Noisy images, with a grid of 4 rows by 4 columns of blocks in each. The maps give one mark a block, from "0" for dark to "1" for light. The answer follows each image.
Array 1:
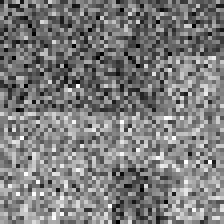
0 0 0 0
0 0 0 1
1 1 1 1
1 1 0 1
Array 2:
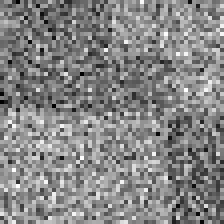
0 0 1 1
0 0 0 1
1 1 1 0
1 1 1 0
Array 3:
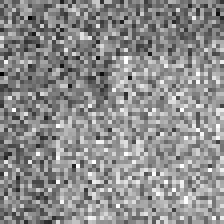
0 0 0 0
0 0 1 1
0 1 1 1
0 1 1 1
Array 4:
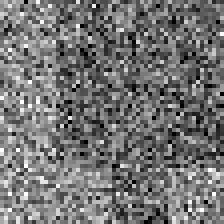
1 0 0 0
1 0 0 0
1 0 0 0
1 1 0 1
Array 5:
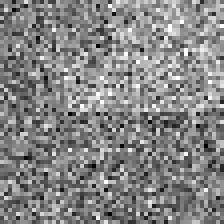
0 0 1 1
0 1 1 1
0 0 0 0
0 0 0 0
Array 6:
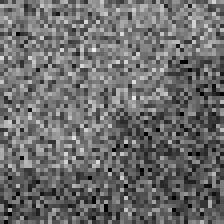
1 1 1 1
1 1 1 0
1 1 0 0
0 0 0 0
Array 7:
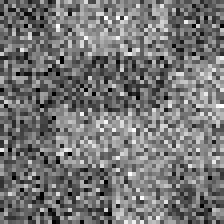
0 1 1 0
0 0 0 1
0 1 1 1
0 0 1 0
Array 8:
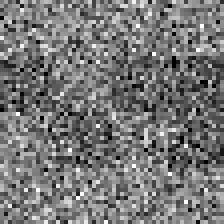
1 1 1 1
0 1 0 0
1 0 1 0
1 1 1 1
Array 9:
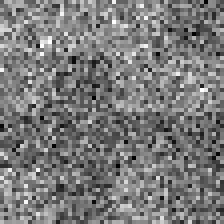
1 1 1 0
1 0 1 1
0 0 0 0
1 0 1 0
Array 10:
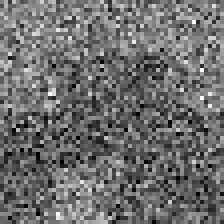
1 1 1 1
1 0 0 1
0 0 0 0
0 1 0 0
